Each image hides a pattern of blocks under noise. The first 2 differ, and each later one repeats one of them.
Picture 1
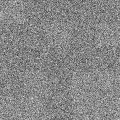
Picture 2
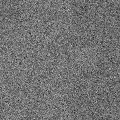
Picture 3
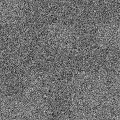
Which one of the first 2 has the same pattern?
1
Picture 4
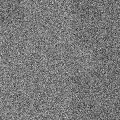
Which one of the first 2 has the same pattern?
2
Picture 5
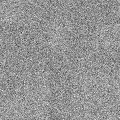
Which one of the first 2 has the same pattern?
1
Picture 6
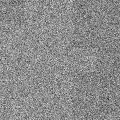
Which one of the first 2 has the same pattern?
2
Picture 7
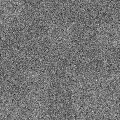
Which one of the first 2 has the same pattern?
1
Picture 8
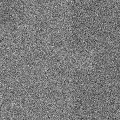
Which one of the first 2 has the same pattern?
2
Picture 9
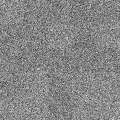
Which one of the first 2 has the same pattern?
1
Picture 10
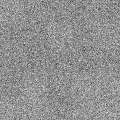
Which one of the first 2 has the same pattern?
1
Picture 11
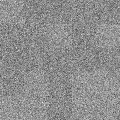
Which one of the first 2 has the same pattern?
1
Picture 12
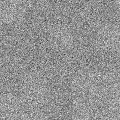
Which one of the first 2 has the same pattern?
1
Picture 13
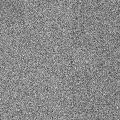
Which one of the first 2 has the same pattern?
2
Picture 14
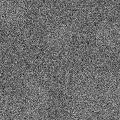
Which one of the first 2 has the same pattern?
1
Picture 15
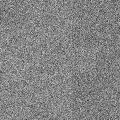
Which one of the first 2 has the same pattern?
2
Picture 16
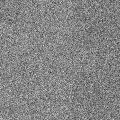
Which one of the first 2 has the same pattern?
2
